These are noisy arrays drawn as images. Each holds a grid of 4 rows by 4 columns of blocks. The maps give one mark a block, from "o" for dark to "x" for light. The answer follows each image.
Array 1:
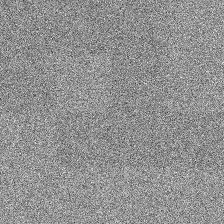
ooox
oxox
xooo
xxxx
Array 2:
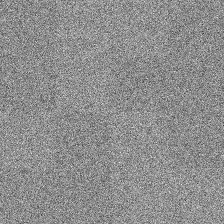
oxxo
oxoo
xoxo
ooxx
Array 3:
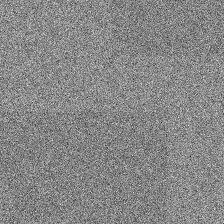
xxoo
xxxx
ooox
ooox
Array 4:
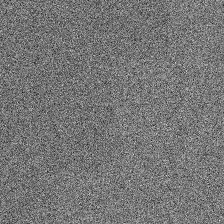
ooox
ooxx
ooxx
oxxx
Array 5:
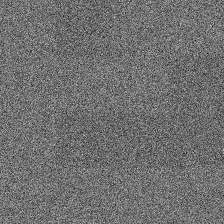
xoxx
xxxo
xooo
xxxx
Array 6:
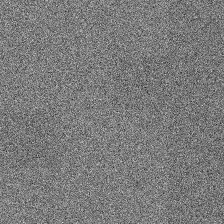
xxxo
xxoo
oxxo
xxxo
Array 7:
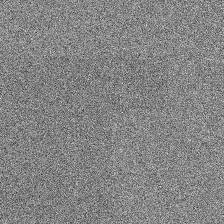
xxxx
ooox
ooxx
ooxx
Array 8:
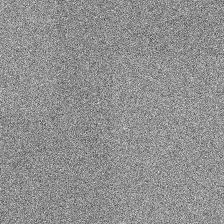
xooo
xoxx
ooxx
ooxx
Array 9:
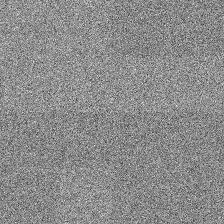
xxoo
xxxx
oooo
oxoo
